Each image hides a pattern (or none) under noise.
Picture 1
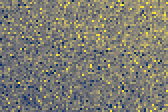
a smooth slope
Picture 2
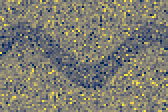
a wavy band
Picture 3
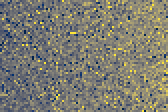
a smooth slope
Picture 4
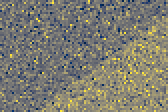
a sharp edge
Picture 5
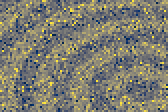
rings round one point
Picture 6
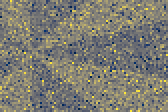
spokes from one point
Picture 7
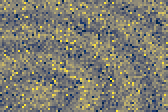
rings round one point
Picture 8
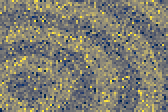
rings round one point
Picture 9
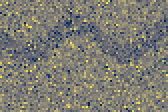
a wavy band
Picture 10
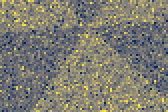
spokes from one point
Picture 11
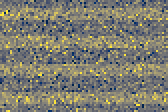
horizontal stripes
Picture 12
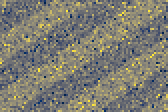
diagonal stripes
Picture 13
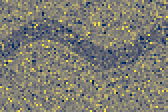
a wavy band
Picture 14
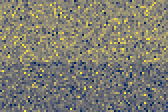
a sharp edge
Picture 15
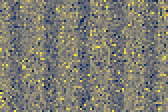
vertical stripes
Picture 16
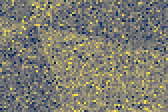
spokes from one point
